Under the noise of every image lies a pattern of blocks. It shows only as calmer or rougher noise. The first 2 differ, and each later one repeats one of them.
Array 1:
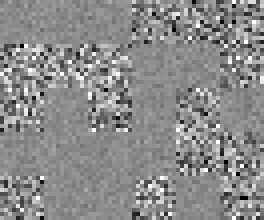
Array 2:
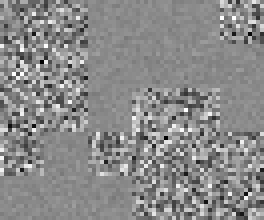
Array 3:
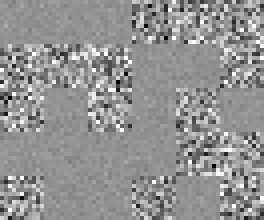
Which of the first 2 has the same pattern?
1
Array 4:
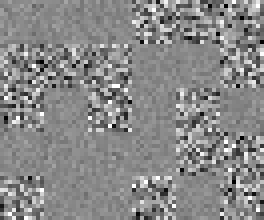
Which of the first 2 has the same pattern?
1
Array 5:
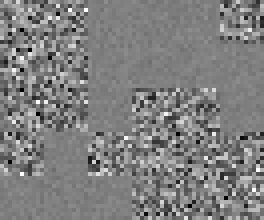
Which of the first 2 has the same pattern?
2
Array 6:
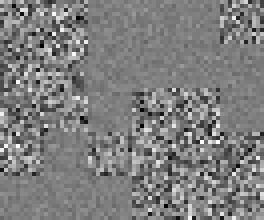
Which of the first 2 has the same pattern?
2
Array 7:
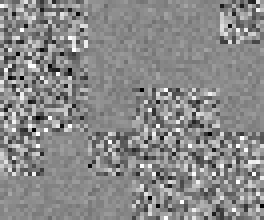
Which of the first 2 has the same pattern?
2
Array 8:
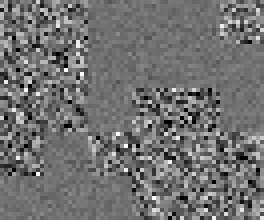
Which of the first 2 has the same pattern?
2
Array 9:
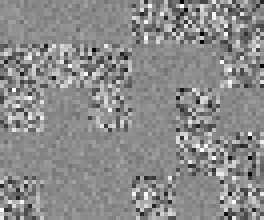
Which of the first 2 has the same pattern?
1
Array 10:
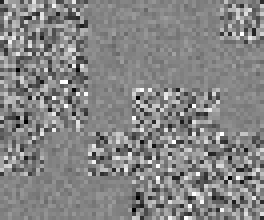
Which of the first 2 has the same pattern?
2
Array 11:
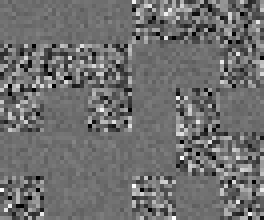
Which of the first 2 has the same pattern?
1
